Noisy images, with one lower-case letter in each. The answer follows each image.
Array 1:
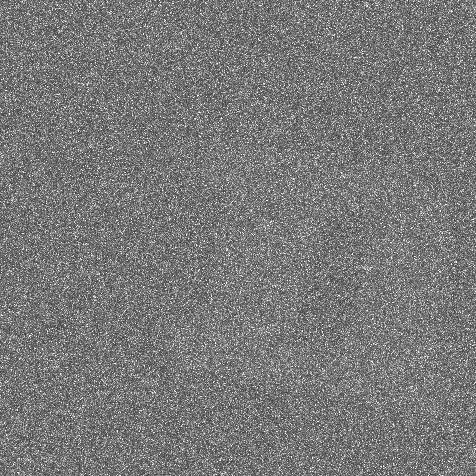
light n
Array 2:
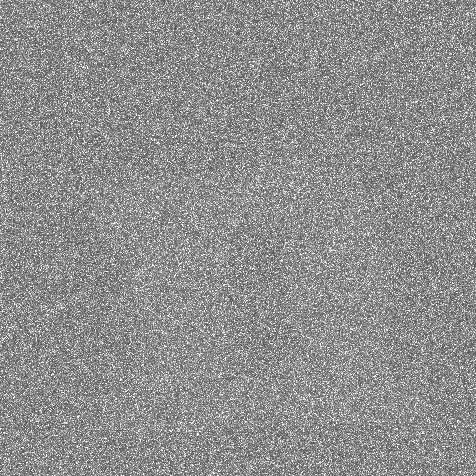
light n
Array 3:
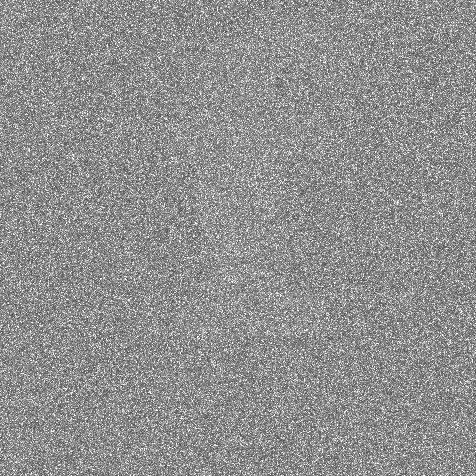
light f
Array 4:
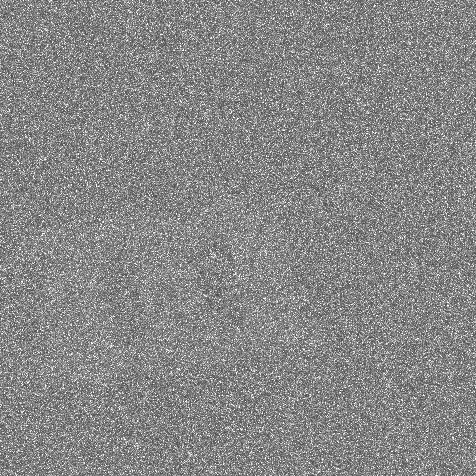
light m
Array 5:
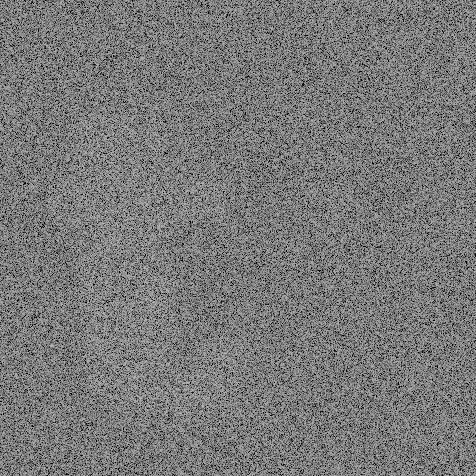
light t
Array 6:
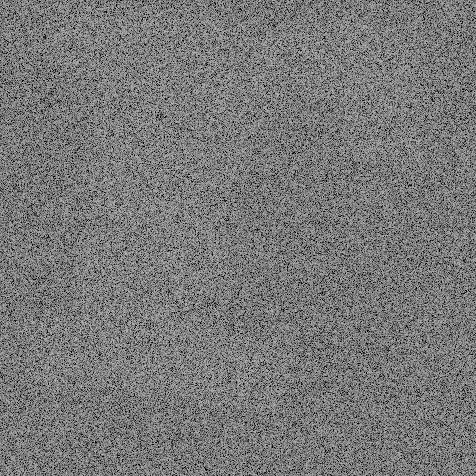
light r
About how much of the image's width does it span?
nearly all
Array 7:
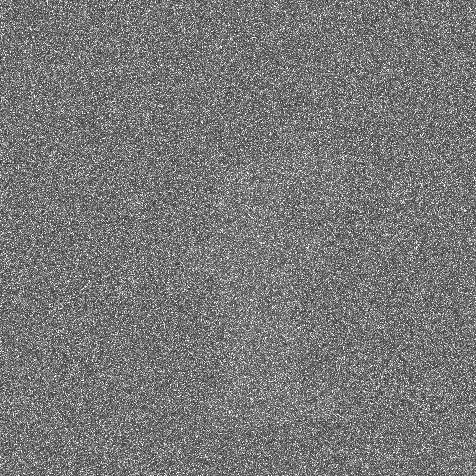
light f
